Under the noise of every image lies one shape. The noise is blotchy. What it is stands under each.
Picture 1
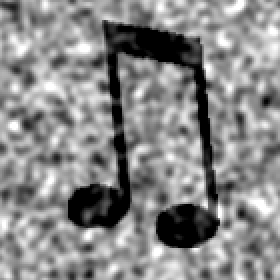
pair of musical notes
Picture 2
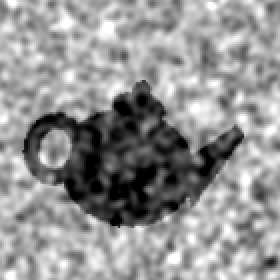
teapot
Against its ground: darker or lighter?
darker
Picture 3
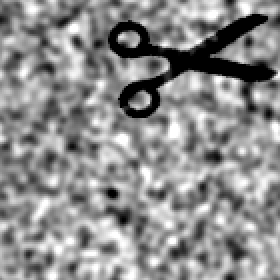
pair of scissors
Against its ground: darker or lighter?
darker
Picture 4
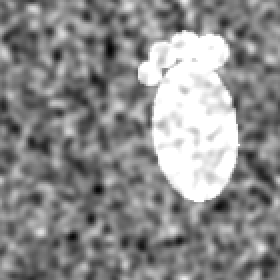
footprint
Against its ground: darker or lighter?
lighter
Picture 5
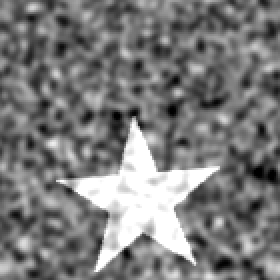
star
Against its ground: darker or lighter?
lighter
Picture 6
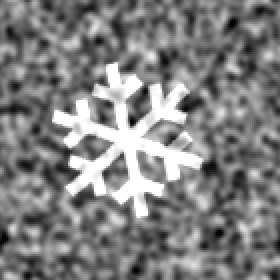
snowflake
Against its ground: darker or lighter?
lighter
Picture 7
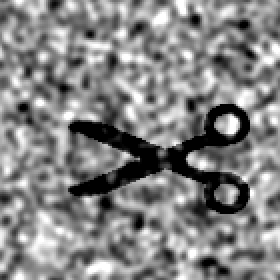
pair of scissors
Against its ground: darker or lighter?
darker
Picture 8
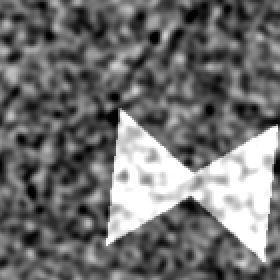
bow tie
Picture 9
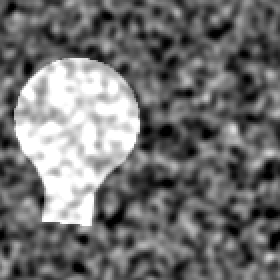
light bulb
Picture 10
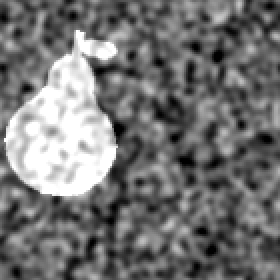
pear
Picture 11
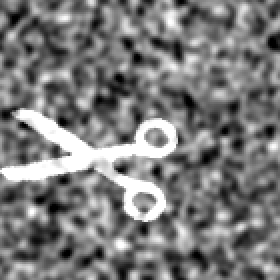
pair of scissors
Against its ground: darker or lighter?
lighter
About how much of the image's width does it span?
two thirds
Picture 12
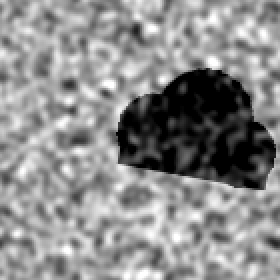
cloud
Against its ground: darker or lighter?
darker
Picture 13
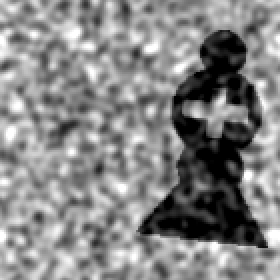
chess bishop
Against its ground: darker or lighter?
darker
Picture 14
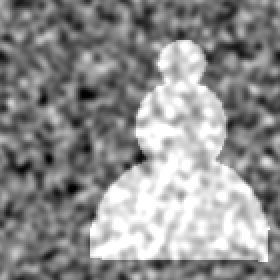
chess pawn
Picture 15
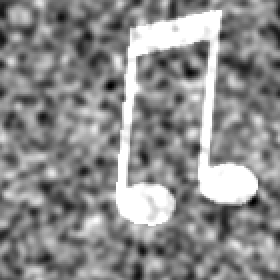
pair of musical notes
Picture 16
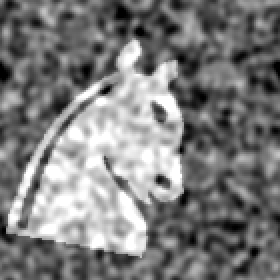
chess knight
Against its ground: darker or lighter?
lighter
